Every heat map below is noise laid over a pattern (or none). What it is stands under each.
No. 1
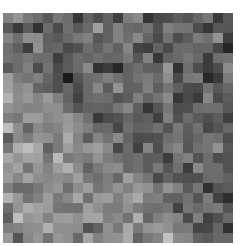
a sharp edge
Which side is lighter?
bottom left
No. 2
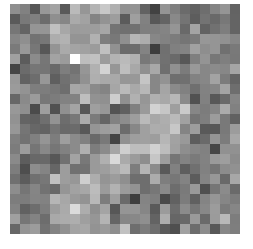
a wavy band
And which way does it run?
top to bottom
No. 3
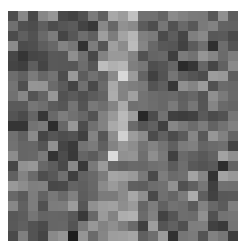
one vertical stripe
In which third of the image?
middle
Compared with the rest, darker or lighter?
lighter
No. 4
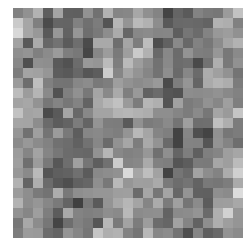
vertical stripes
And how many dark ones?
2
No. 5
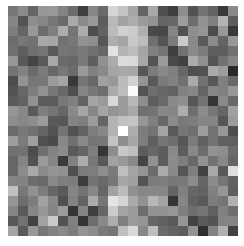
one vertical stripe
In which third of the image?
middle
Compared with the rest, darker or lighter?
lighter
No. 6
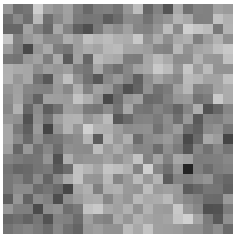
spokes from one point
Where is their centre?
top left
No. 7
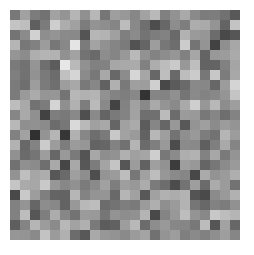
only noise
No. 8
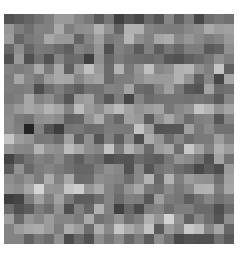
horizontal stripes
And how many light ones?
6
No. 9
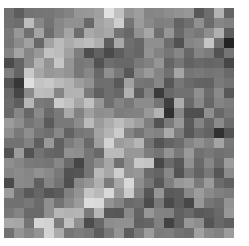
a wavy band
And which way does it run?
top to bottom
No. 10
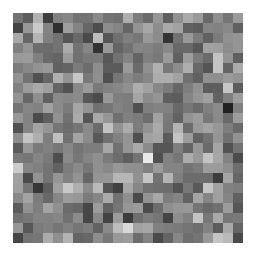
only noise
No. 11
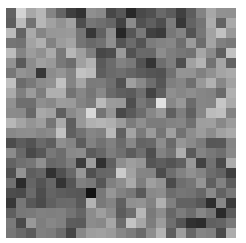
spokes from one point
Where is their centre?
centre
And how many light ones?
3
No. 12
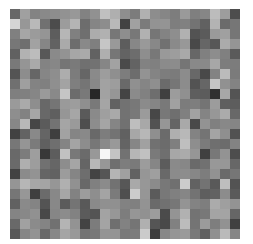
vertical stripes
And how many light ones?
6
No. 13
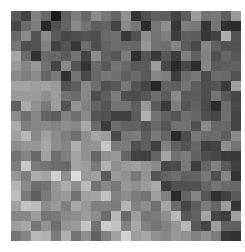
a sharp edge
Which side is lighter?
bottom left
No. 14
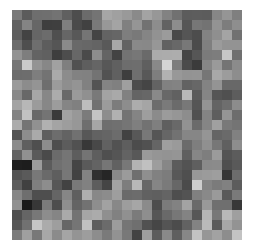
spokes from one point
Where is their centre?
middle right
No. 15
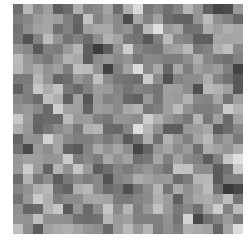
diagonal stripes
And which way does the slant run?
top left to bottom right
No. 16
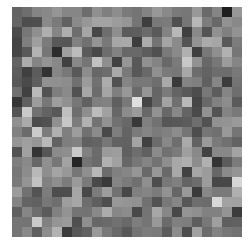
only noise
